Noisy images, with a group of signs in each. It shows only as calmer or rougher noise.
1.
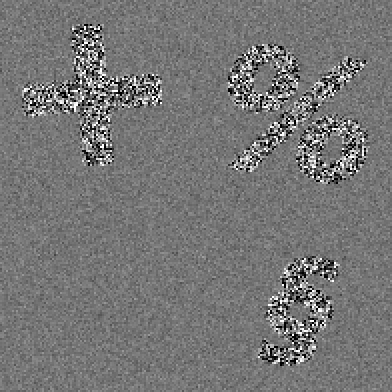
top left: plus sign; top right: percent sign; bottom right: section sign
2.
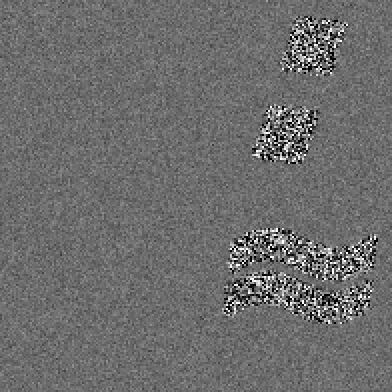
top right: colon; bottom right: approximately sign
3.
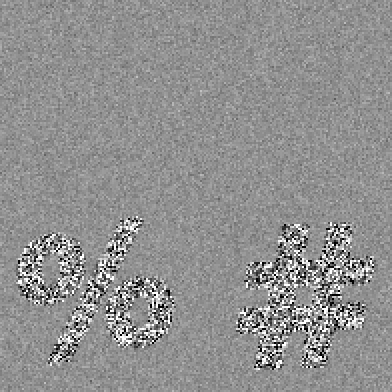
bottom left: percent sign; bottom right: hash sign
